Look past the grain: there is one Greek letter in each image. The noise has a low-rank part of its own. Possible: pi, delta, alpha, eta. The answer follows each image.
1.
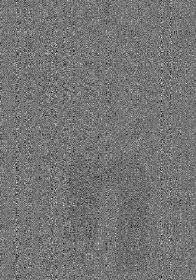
eta
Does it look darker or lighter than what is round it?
darker
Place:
bottom middle
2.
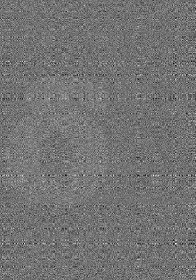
delta
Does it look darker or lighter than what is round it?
lighter
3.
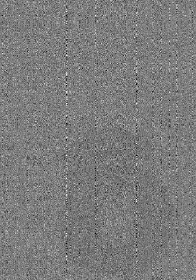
delta
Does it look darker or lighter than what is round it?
darker
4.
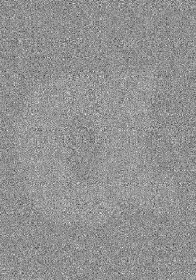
alpha
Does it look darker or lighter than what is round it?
lighter
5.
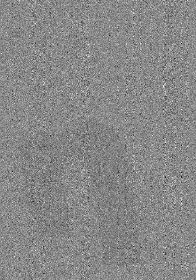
eta
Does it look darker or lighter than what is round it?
darker
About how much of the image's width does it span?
two thirds
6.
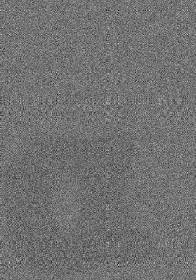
alpha
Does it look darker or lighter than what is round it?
darker
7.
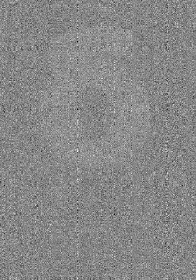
delta
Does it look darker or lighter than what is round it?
lighter
